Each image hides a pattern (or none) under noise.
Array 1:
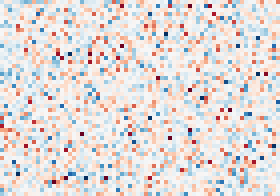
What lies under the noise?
only noise
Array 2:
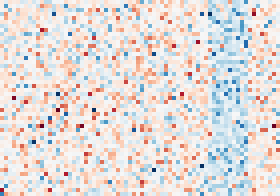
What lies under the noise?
one vertical stripe
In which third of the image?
right
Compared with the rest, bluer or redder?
bluer
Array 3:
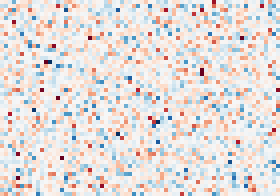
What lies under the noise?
only noise
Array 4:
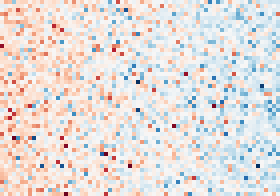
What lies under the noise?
a smooth slope
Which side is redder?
left
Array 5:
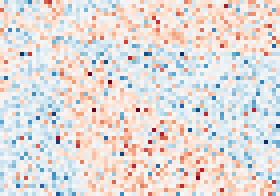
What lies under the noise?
spokes from one point
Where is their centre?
top left
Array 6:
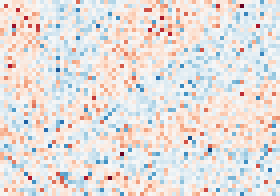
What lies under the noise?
spokes from one point
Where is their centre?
bottom left
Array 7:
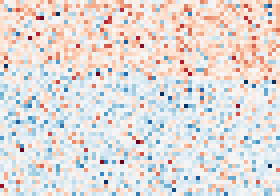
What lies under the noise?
a sharp edge
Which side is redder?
top
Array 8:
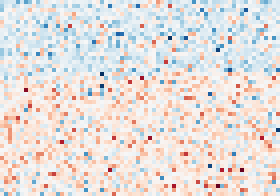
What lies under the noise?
a sharp edge
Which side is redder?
bottom
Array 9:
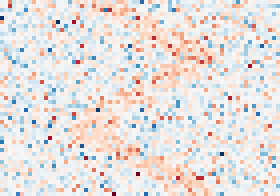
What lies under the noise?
a wavy band
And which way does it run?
top to bottom
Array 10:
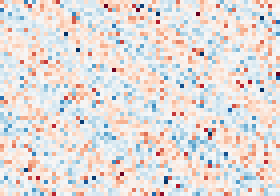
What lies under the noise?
diagonal stripes
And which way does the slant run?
top left to bottom right
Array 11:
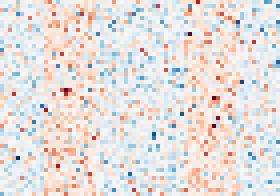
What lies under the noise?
vertical stripes
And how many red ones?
2
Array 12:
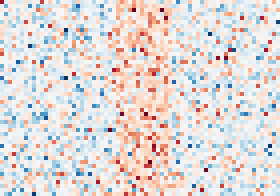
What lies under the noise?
one vertical stripe
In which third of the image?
middle
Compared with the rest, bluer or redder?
redder
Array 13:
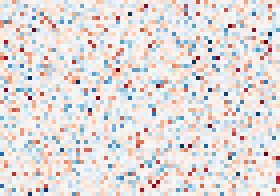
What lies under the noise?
only noise
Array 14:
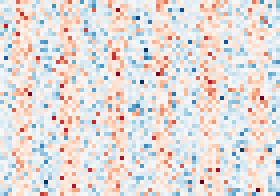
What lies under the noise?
vertical stripes
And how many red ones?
6
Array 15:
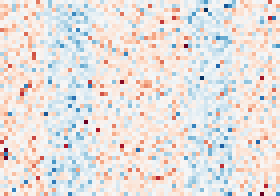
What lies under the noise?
vertical stripes
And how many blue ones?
2
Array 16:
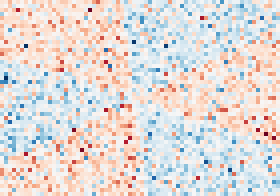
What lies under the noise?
spokes from one point
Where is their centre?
centre
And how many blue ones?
3
